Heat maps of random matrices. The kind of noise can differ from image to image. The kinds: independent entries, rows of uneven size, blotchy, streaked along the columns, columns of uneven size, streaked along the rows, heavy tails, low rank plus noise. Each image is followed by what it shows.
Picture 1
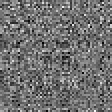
low rank plus noise
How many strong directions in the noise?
three or four
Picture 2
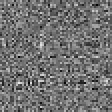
low rank plus noise
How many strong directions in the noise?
three or four
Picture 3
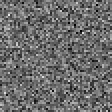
independent entries
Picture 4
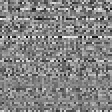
rows of uneven size
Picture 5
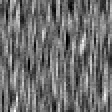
streaked along the columns
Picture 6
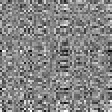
low rank plus noise
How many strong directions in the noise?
two
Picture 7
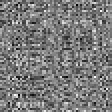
low rank plus noise
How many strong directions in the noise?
three or four
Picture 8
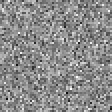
independent entries
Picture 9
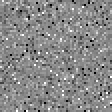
heavy tails
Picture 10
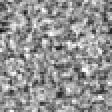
blotchy
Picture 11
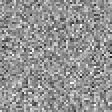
low rank plus noise
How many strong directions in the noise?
five to eight
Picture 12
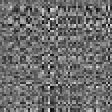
low rank plus noise
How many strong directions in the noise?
two
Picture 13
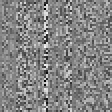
columns of uneven size
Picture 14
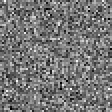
independent entries
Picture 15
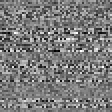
rows of uneven size
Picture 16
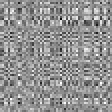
low rank plus noise
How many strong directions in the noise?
one
